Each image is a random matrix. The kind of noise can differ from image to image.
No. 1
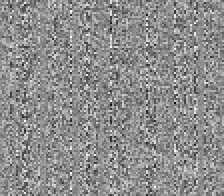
columns of uneven size
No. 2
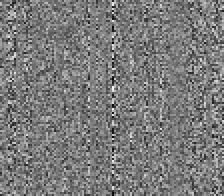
columns of uneven size
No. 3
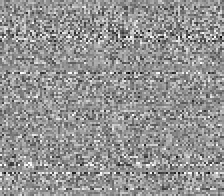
rows of uneven size
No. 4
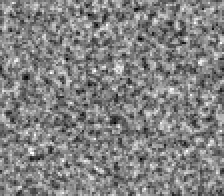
blotchy
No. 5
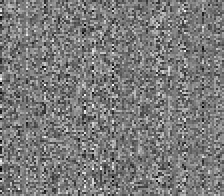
columns of uneven size
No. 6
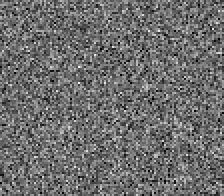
independent entries
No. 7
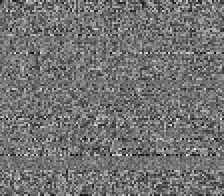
rows of uneven size
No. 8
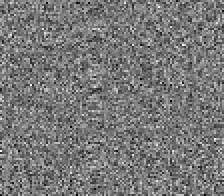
low rank plus noise
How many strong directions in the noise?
five to eight
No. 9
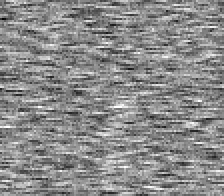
streaked along the rows
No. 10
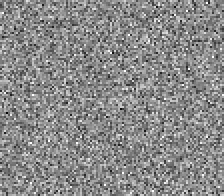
independent entries
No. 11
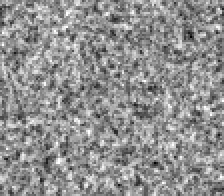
blotchy
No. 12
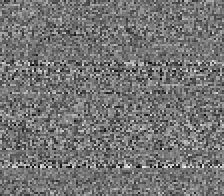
rows of uneven size
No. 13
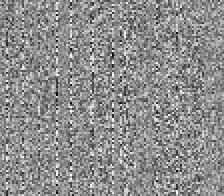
columns of uneven size
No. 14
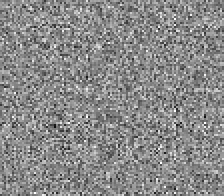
low rank plus noise
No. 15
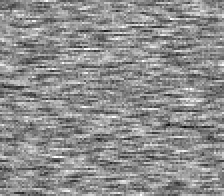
streaked along the rows
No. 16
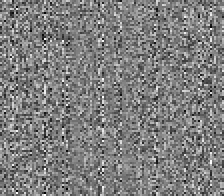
columns of uneven size
